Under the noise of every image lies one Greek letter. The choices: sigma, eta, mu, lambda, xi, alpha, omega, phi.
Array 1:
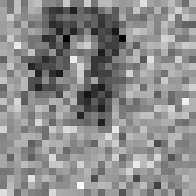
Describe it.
dark eta
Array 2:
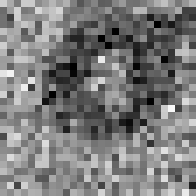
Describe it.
dark sigma
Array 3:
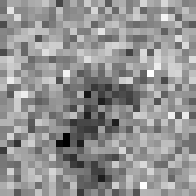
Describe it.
dark xi
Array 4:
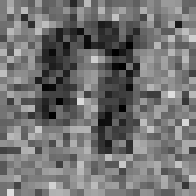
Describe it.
dark eta
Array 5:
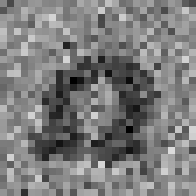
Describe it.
dark omega
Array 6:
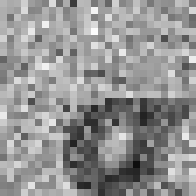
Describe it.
dark sigma
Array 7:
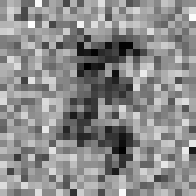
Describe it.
dark xi
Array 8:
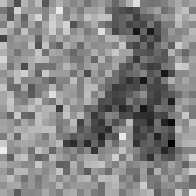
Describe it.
dark lambda
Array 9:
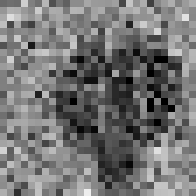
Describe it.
dark phi
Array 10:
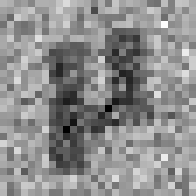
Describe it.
dark mu
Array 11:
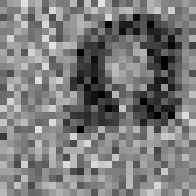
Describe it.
dark omega
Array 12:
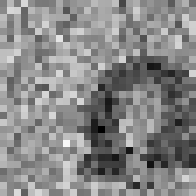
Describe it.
dark omega
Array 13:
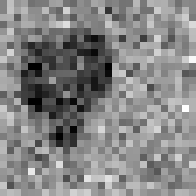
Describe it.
dark phi
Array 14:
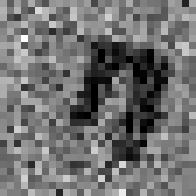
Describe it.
dark eta
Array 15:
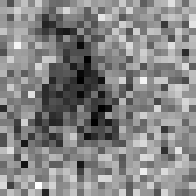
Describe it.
dark lambda
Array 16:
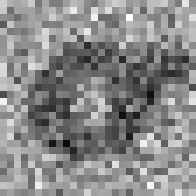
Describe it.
dark sigma
